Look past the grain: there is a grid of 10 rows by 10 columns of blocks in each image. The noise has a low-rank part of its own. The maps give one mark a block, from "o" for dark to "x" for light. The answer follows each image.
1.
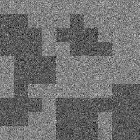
x x x x x x x x x x
o o x x x o x x x x
o o o x o o o x x x
o o o x x o o o x x
x o o o x x x x x x
x o o o x x x x x x
x o x x x x x x o o
o o o x o o o o o o
o o x x o o o x o o
x x x x o o o x o o
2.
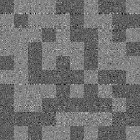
o x x x o o x o o x
x o x x x o x x o o
x x x o x o o x o x
x x o x x x o x x o
o x o x o x o x x x
x x o o o o x o o x
o x x x o x o x o o
o x x o o o o o x o
o o o o x x x x o o
o x o x x o x o o x
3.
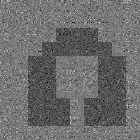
x x x x x x x x x x
x x x x x x x x x x
x x x x o o o x x x
x x x o o o o o x x
x x o o x x x o o x
x x o o x x x o o x
x x o o x x x o o x
x x o o o x o o o x
x x o o o x o o o x
x x x x x x x x x x
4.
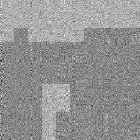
x x x x x x x x x x
x x x x x x x x x x
x o x x x x o o o o
o o o o o o o o o o
o o o o o o o o o o
o o o o o o o o o o
o o o x x o o o o o
o o o x x o o o o o
o o o x o o o o o o
o o o x o o o o o o
